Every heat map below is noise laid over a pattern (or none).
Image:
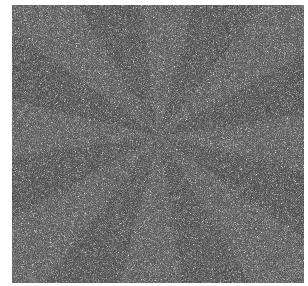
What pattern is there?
spokes from one point
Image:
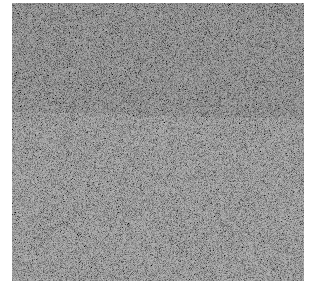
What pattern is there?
a sharp edge
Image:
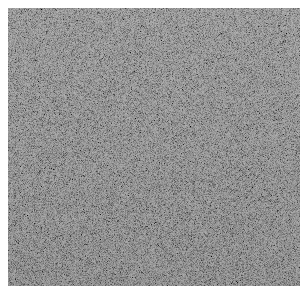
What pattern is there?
a smooth slope
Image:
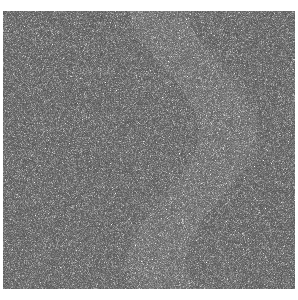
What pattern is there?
a wavy band
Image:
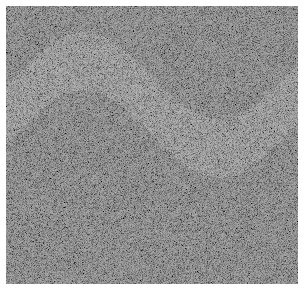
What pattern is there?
a wavy band
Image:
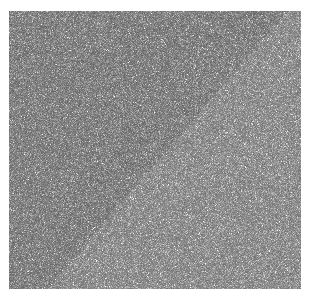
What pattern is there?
a sharp edge
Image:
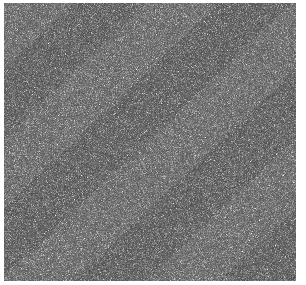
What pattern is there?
diagonal stripes
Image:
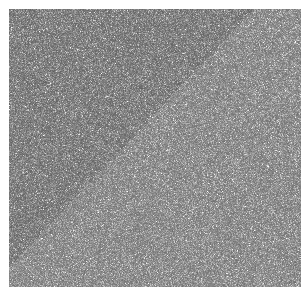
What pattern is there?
a sharp edge
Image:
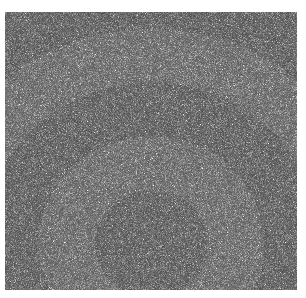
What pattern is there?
rings round one point
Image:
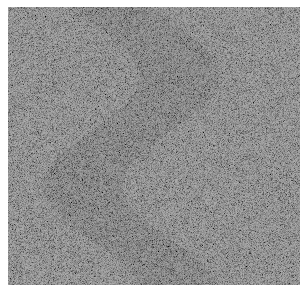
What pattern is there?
a wavy band
